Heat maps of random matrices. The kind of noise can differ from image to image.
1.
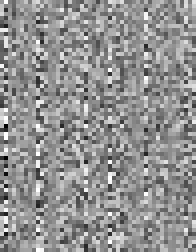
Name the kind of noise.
columns of uneven size
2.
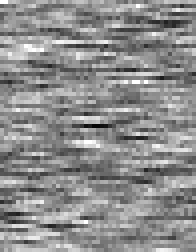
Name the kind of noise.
streaked along the rows
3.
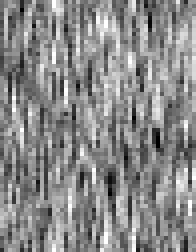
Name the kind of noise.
streaked along the columns
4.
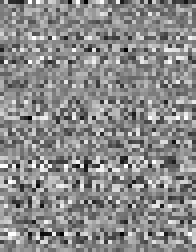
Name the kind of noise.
rows of uneven size
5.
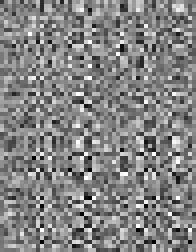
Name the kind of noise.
low rank plus noise
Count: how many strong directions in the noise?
one
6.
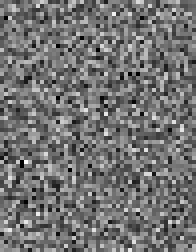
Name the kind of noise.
independent entries
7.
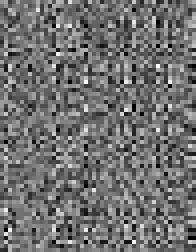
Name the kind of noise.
low rank plus noise
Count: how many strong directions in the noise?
one
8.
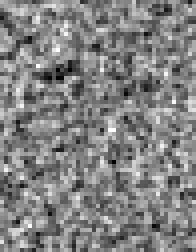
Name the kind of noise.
blotchy
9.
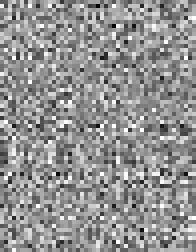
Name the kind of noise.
low rank plus noise
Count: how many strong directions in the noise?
three or four
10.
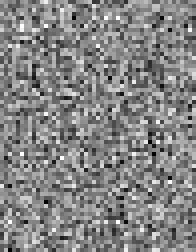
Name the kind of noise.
low rank plus noise
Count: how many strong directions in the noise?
five to eight
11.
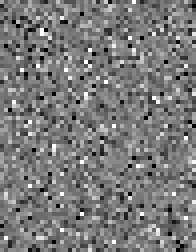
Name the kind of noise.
heavy tails
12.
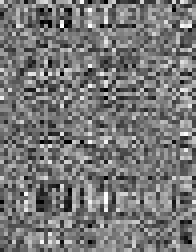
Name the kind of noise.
low rank plus noise
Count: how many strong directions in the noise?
two
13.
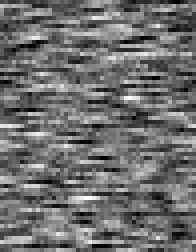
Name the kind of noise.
streaked along the rows
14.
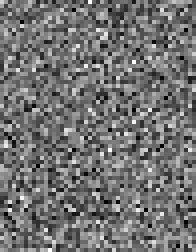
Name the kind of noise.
independent entries
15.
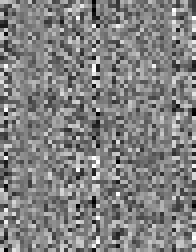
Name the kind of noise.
columns of uneven size
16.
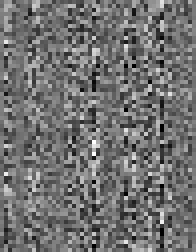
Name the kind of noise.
columns of uneven size
